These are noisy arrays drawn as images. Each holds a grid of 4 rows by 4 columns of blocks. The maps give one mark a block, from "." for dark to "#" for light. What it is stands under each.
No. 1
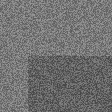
# # # #
# # # #
# . . .
# . . .
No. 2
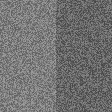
# # . .
# # . .
# # . .
# # . .
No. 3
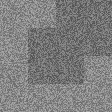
# # . .
# . . .
# . . #
# # # #
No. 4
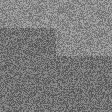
# # # #
. . # #
. . . .
. . . .
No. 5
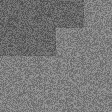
. . . #
. . # #
# # # #
# # # #
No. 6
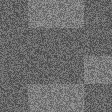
. # # .
. . . .
. . . #
. # # .
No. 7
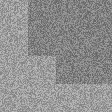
# . . .
# . . .
# # . .
# # # #
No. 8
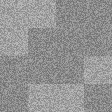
# # . .
# . . .
. . . #
. # # .
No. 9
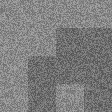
# # # #
# # . .
# . . .
# . # .
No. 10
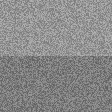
# # # #
# # # #
. . . .
. . . .
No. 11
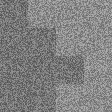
. # # #
. . # #
. . . #
. . # #
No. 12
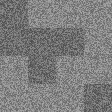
. # # #
. . . #
# . # #
# # # .
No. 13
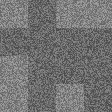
# . # #
. . . .
# . . .
# . # .
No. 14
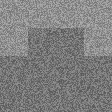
# # # #
# . . #
. . . .
. . . .
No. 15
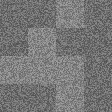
. . # .
. # . .
# # # .
. . # .
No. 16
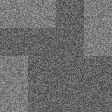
# # . #
. . . #
# . . .
# . . .
